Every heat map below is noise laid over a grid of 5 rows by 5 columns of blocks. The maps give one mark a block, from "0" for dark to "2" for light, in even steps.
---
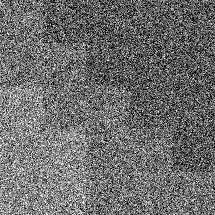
1 0 0 0 0
1 1 0 0 0
2 1 1 0 0
2 2 1 1 0
2 2 1 1 1
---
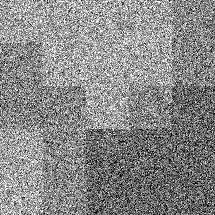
2 2 2 2 1
1 2 2 2 1
1 1 2 1 0
2 1 0 0 0
2 1 0 0 0
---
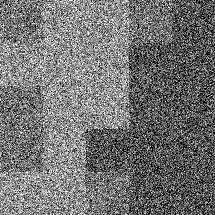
1 2 2 1 0
2 2 2 0 0
1 2 2 0 0
1 2 0 0 0
2 2 1 0 0
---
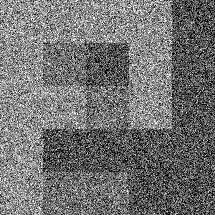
2 2 2 2 0
2 1 0 2 0
2 2 1 2 0
2 0 0 0 0
2 1 1 0 0
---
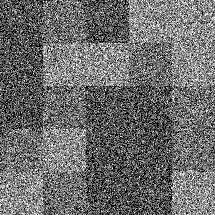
0 1 0 2 2
0 2 2 1 2
0 1 0 0 1
1 2 0 0 1
2 1 0 0 2
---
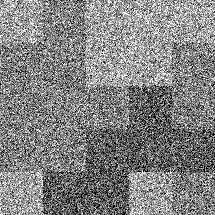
2 1 2 2 2
1 1 2 2 1
1 1 1 0 1
1 1 0 0 0
2 0 0 2 1
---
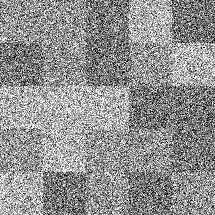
1 1 0 2 0
0 1 0 1 2
2 2 2 0 0
1 2 1 1 0
2 0 1 0 1
